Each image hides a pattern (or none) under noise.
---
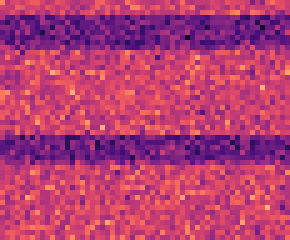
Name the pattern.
bands of rows
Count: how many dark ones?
2
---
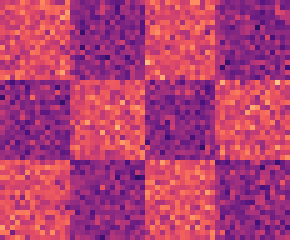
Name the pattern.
a checkerboard
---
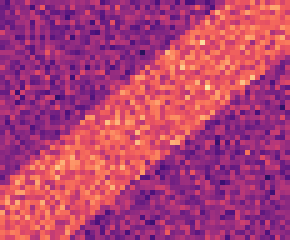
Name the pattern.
a diagonal band
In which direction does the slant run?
bottom left to top right
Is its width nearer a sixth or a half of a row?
a half
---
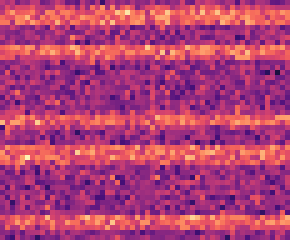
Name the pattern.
bands of rows
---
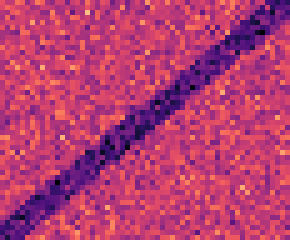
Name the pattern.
a diagonal band
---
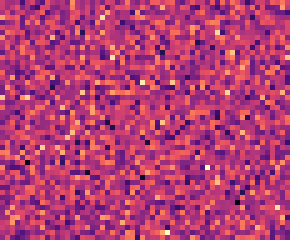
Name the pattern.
only noise
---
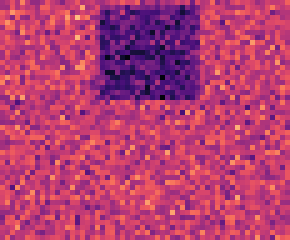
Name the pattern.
one block
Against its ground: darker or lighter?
darker
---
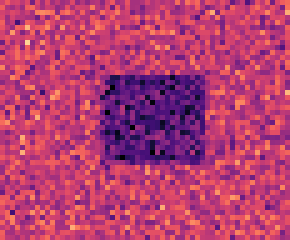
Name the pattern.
one block
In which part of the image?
centre
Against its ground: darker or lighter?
darker
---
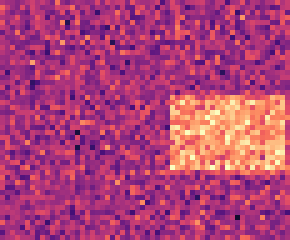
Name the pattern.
one block
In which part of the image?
middle right
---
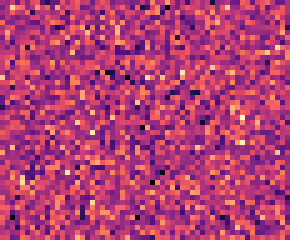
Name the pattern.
only noise
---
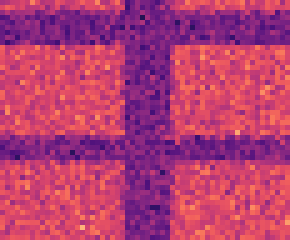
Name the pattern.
bands of rows crossing bands of columns
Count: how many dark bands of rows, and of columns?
2 and 1
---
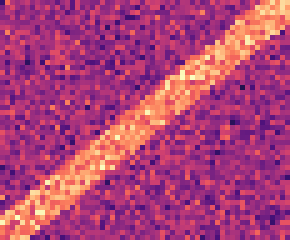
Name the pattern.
a diagonal band
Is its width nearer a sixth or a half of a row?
a sixth
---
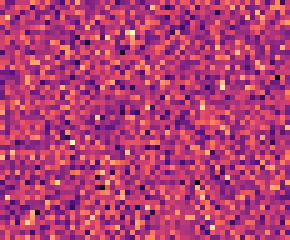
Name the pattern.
only noise
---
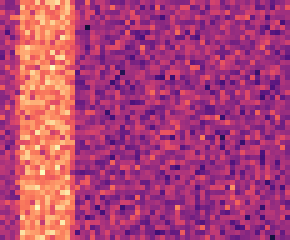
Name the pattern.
one band of columns
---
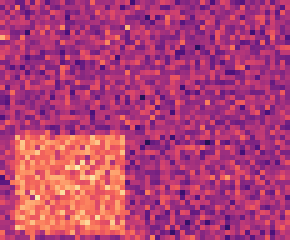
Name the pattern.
one block
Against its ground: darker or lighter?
lighter
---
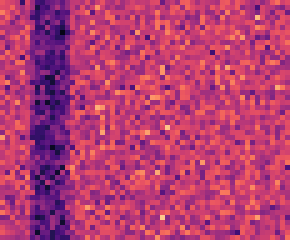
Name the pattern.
one band of columns
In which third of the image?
left
